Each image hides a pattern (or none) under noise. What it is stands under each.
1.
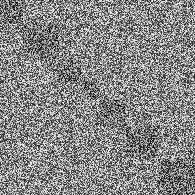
blocks along the diagonal
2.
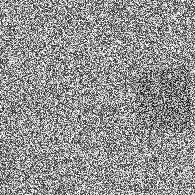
one block
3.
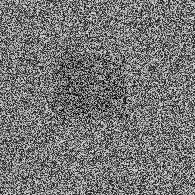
one block
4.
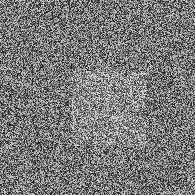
one block
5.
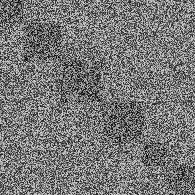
blocks along the diagonal
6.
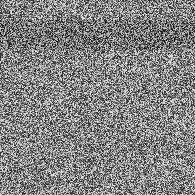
one band of rows
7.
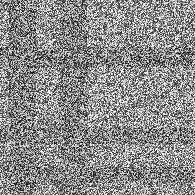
bands of rows crossing bands of columns
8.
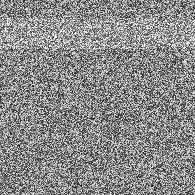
one band of rows
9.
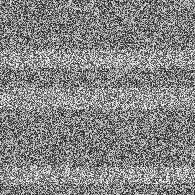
bands of rows
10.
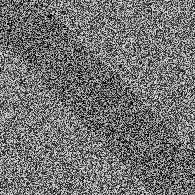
a diagonal band
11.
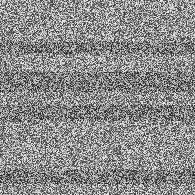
bands of rows
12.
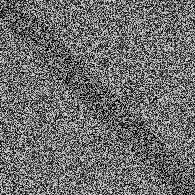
a diagonal band
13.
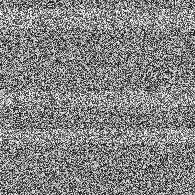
bands of rows
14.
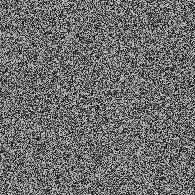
only noise
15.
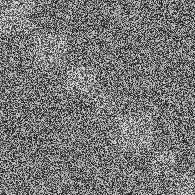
blocks along the diagonal
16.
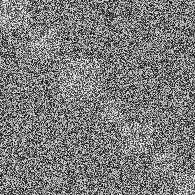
blocks along the diagonal
